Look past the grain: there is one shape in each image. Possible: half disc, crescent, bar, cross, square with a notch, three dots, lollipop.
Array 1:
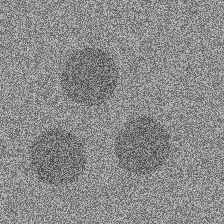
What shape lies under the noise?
three dots
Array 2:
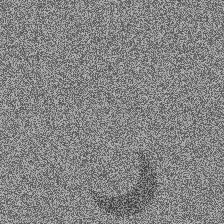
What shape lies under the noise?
crescent
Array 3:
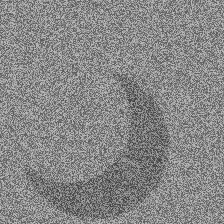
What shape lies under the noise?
crescent
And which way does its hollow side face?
up and left
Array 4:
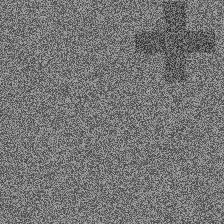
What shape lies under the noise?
cross
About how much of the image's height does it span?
a third
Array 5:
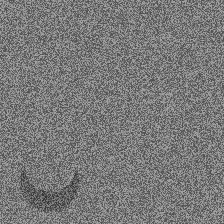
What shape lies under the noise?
crescent
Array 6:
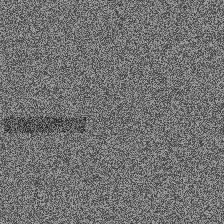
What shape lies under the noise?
bar
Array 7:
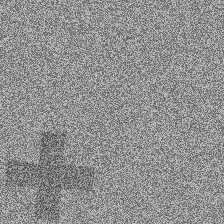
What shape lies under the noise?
cross
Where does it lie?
bottom left
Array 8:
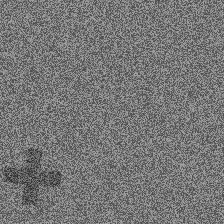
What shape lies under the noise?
cross
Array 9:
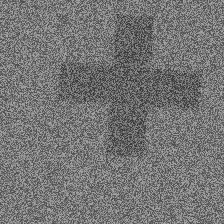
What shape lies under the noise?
cross
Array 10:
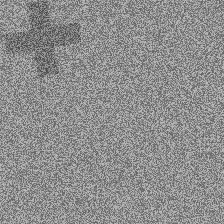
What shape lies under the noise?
cross
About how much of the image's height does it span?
a third
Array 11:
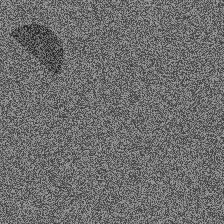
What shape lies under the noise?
half disc
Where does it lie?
top left
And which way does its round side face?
up and right
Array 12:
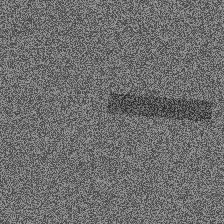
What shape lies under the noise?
bar
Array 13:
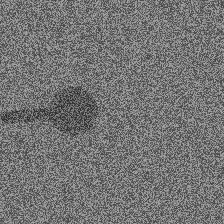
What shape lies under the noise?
lollipop
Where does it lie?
middle left
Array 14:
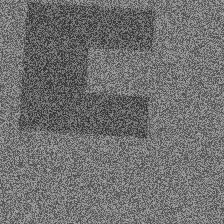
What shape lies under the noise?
square with a notch
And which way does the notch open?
right
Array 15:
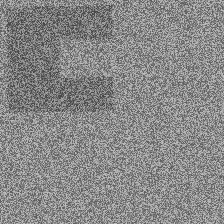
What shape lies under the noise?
square with a notch
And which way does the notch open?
right
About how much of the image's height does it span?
half
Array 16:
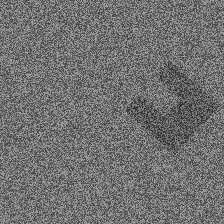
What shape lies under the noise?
square with a notch
